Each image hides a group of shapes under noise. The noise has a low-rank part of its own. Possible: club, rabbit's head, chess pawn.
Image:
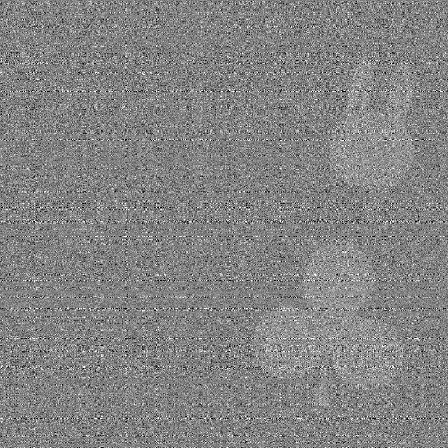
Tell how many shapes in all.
2
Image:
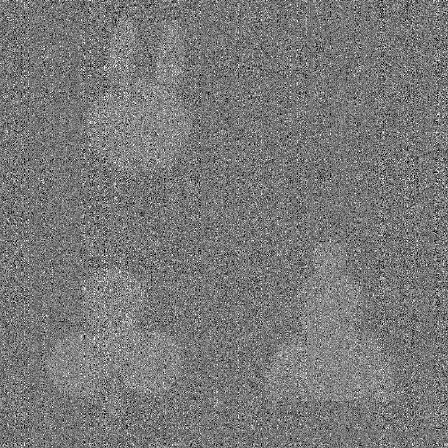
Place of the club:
bottom left
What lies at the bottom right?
chess pawn
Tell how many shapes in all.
3
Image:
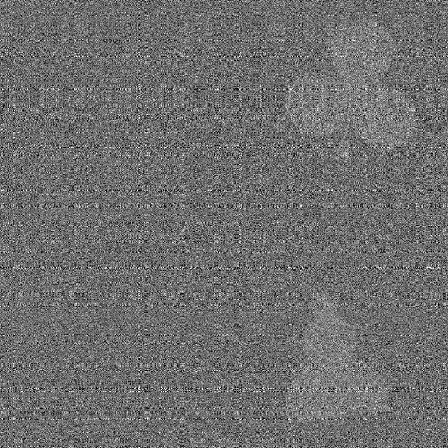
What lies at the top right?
club
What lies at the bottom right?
chess pawn
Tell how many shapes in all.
2
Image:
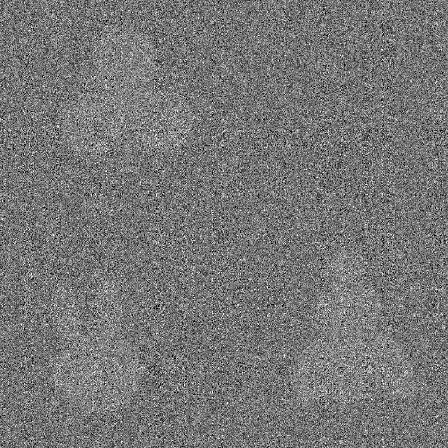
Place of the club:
top left
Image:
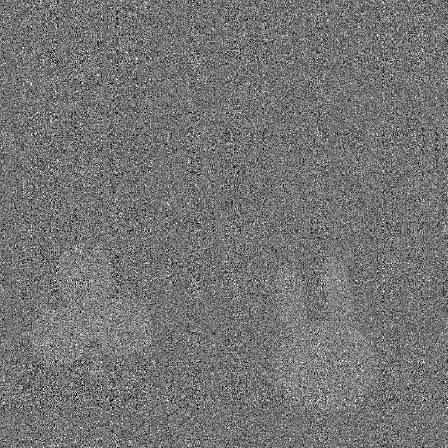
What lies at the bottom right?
rabbit's head
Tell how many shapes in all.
2
